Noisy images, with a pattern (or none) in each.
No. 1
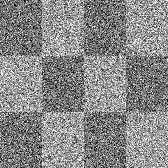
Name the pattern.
a checkerboard
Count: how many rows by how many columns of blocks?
3 by 4
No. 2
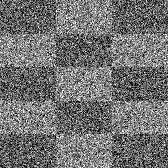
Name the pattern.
a checkerboard
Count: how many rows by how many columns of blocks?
5 by 3
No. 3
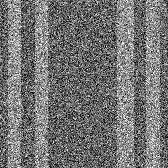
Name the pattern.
bands of columns
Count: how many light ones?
4
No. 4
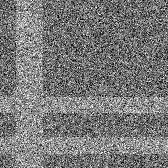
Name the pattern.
bands of rows crossing bands of columns
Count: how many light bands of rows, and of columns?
2 and 1
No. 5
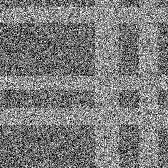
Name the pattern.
bands of rows crossing bands of columns
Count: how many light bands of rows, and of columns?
3 and 2
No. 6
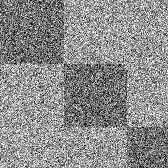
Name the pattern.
blocks along the diagonal
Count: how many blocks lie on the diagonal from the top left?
3
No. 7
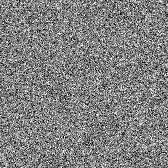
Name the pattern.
only noise
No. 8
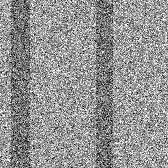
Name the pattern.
bands of columns
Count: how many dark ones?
2
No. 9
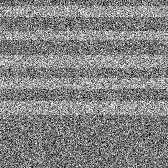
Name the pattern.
bands of rows
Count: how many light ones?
5
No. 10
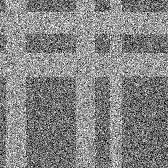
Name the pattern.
bands of rows crossing bands of columns
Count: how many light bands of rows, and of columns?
2 and 3
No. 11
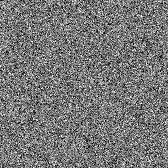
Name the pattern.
only noise
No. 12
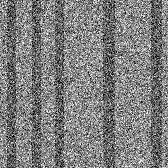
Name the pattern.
bands of columns
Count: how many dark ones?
5
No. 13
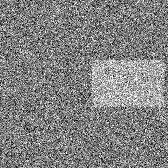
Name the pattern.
one block
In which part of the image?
middle right
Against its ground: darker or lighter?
lighter
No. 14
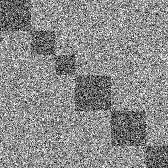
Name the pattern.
blocks along the diagonal
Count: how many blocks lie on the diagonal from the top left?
6
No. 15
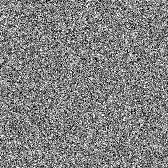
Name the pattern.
only noise
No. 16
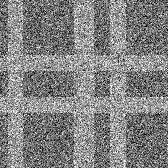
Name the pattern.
bands of rows crossing bands of columns
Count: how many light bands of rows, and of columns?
2 and 3
